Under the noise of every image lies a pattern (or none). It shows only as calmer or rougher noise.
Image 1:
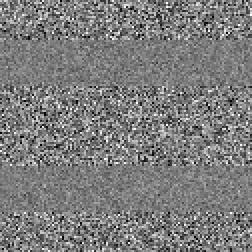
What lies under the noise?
horizontal stripes
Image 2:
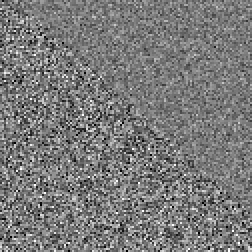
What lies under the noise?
a sharp edge
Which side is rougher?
bottom left
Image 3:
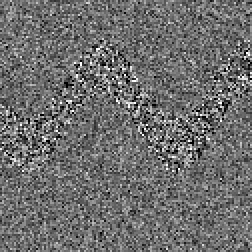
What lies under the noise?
a wavy band
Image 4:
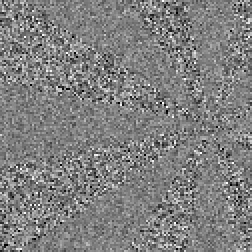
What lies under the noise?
spokes from one point
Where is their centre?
middle right
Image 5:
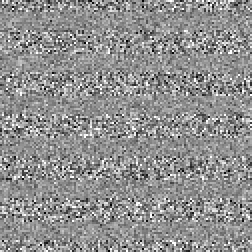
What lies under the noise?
horizontal stripes
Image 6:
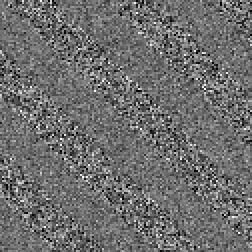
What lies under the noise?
diagonal stripes
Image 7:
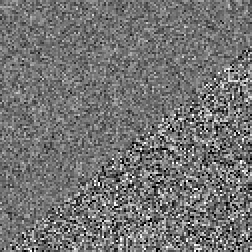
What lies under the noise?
a sharp edge
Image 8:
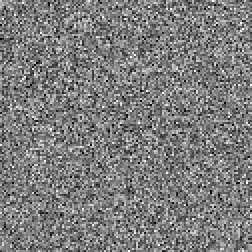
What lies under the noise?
only noise
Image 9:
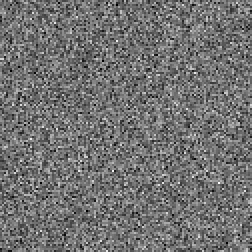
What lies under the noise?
only noise
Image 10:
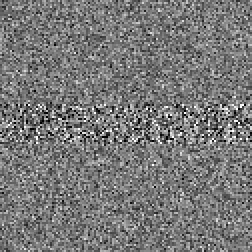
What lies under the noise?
one horizontal stripe
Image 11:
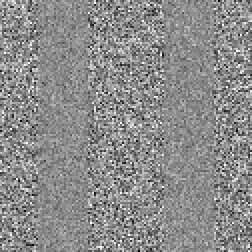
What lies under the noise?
vertical stripes
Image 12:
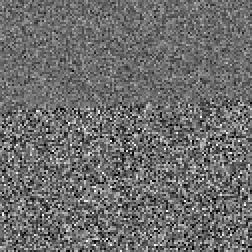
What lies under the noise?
a sharp edge
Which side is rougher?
bottom
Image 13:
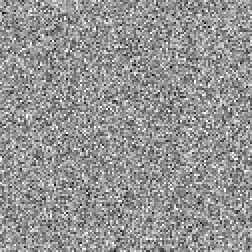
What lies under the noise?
only noise
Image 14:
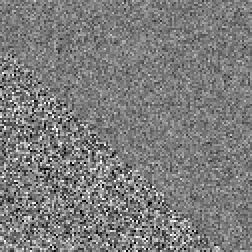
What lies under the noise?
a sharp edge
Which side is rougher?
bottom left
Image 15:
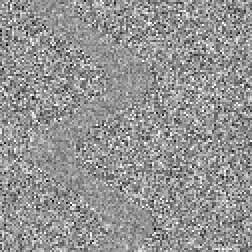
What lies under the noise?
a wavy band
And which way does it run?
top to bottom
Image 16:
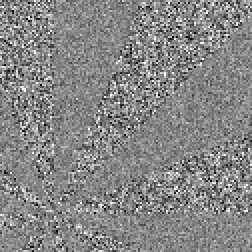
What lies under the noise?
spokes from one point
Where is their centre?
bottom left
